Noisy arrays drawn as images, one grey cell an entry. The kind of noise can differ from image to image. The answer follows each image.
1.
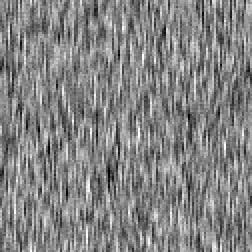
streaked along the columns
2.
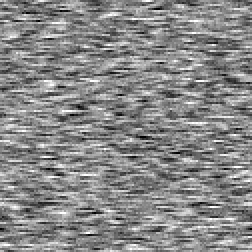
streaked along the rows
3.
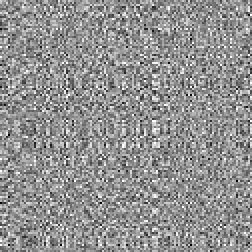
low rank plus noise
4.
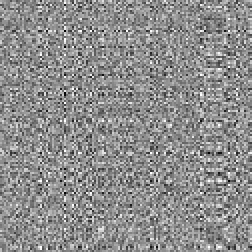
low rank plus noise
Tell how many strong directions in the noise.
two
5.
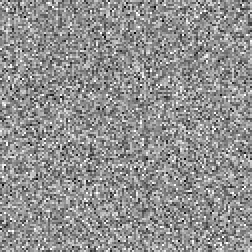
independent entries
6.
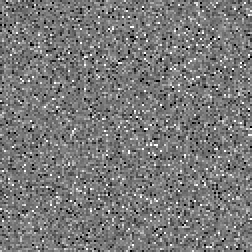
heavy tails
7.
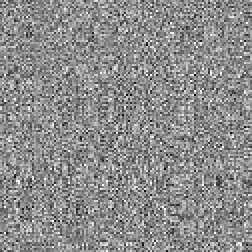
low rank plus noise
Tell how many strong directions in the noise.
five to eight
